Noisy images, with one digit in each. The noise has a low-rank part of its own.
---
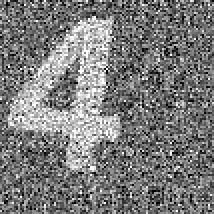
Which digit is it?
4
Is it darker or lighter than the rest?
lighter
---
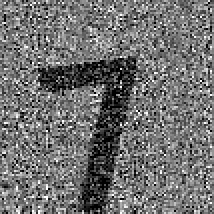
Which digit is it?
7
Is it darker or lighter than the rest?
darker
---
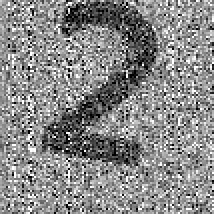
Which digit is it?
2
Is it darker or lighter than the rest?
darker
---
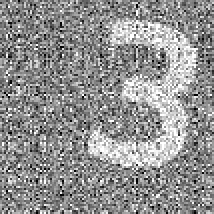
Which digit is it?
3
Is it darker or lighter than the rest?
lighter
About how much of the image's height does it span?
two thirds
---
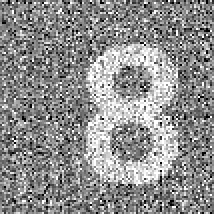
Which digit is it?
8
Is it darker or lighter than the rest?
lighter
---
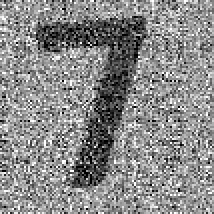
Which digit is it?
7
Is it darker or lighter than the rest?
darker
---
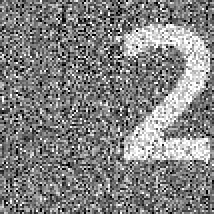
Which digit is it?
2
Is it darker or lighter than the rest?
lighter
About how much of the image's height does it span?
two thirds
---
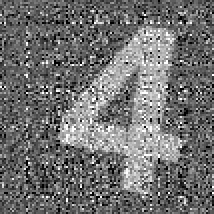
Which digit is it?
4
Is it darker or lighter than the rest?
lighter
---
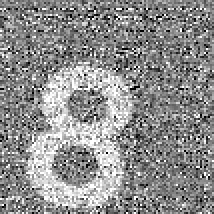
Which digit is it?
8
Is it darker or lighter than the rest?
lighter
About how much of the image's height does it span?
two thirds
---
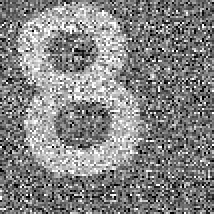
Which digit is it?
8
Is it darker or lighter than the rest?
lighter
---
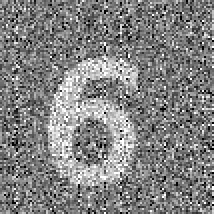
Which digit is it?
6
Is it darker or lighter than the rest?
lighter
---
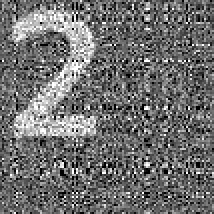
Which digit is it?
2
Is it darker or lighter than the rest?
lighter
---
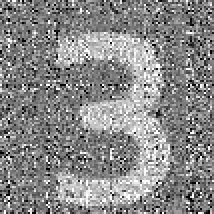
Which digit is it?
3
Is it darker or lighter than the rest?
lighter
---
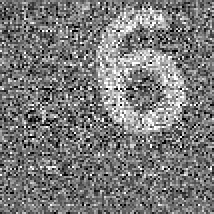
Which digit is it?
6
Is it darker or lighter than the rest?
lighter
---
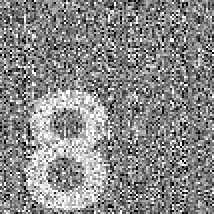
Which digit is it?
8
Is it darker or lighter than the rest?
lighter
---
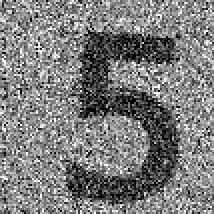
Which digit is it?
5
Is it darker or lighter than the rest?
darker
